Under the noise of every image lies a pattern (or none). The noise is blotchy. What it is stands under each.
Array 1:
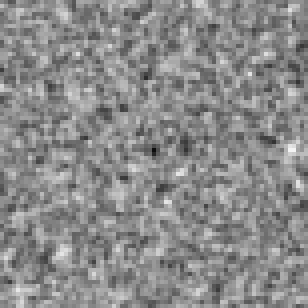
only noise
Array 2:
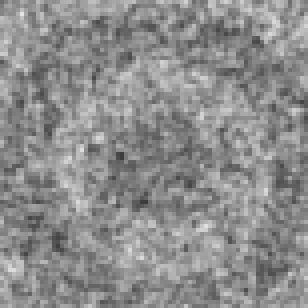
rings round one point
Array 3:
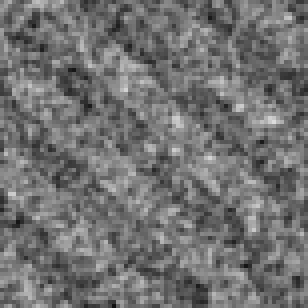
diagonal stripes
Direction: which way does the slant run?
top left to bottom right
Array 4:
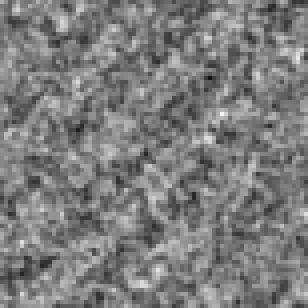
diagonal stripes
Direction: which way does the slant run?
bottom left to top right
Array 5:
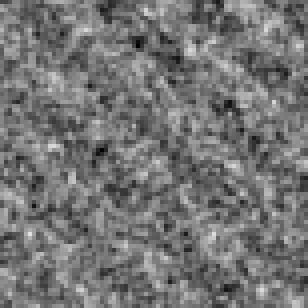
diagonal stripes
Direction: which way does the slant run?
top left to bottom right
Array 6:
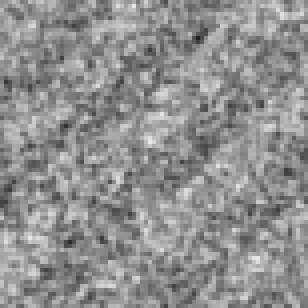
diagonal stripes
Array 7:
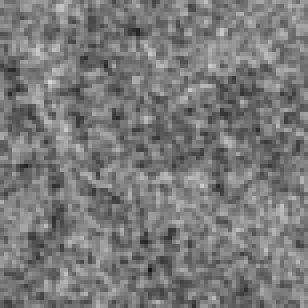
spokes from one point
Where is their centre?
middle left
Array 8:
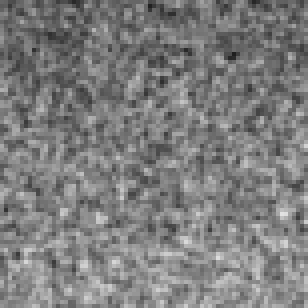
a smooth slope
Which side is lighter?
bottom
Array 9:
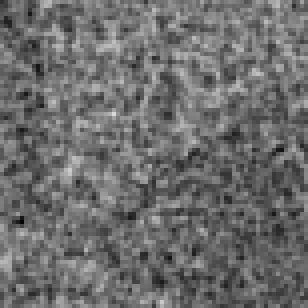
spokes from one point
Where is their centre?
bottom left
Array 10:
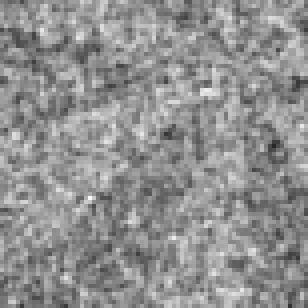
spokes from one point
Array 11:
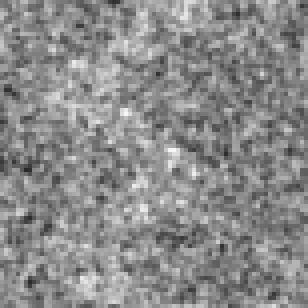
a wavy band
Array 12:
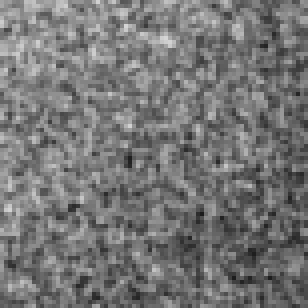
a smooth slope
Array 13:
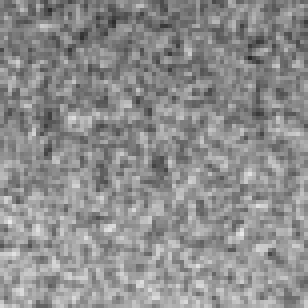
a smooth slope
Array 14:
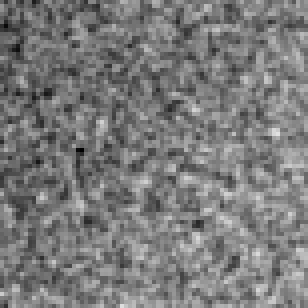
a smooth slope
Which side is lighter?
bottom right
